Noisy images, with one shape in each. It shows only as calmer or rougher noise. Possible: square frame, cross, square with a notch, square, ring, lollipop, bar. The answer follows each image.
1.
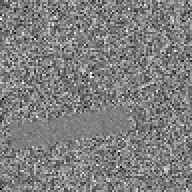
bar
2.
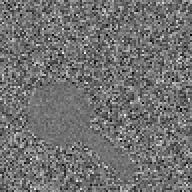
lollipop
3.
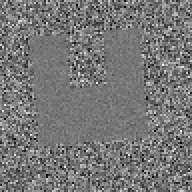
square with a notch
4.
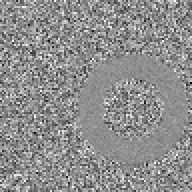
ring
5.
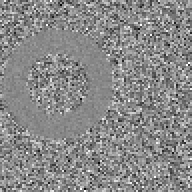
ring
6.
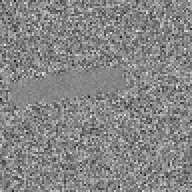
bar
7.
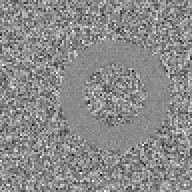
ring
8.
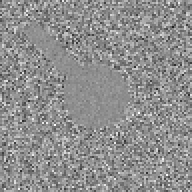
lollipop
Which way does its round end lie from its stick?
down and right
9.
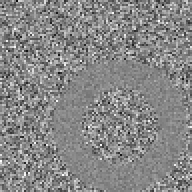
ring
